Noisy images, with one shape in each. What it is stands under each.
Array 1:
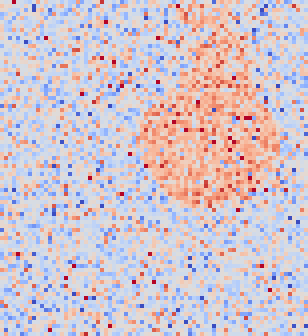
pear
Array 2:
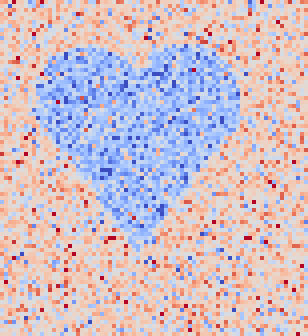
heart
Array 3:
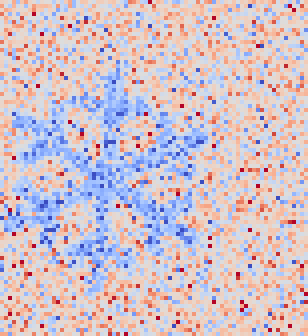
snowflake
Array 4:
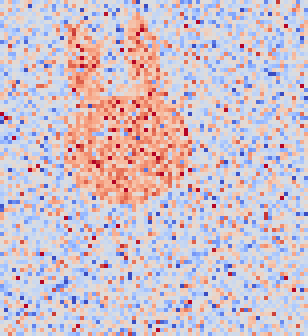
rabbit's head
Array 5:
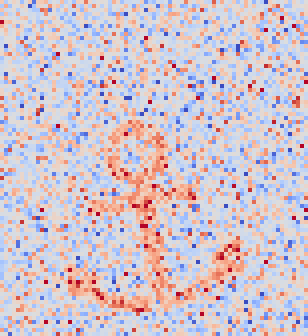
anchor
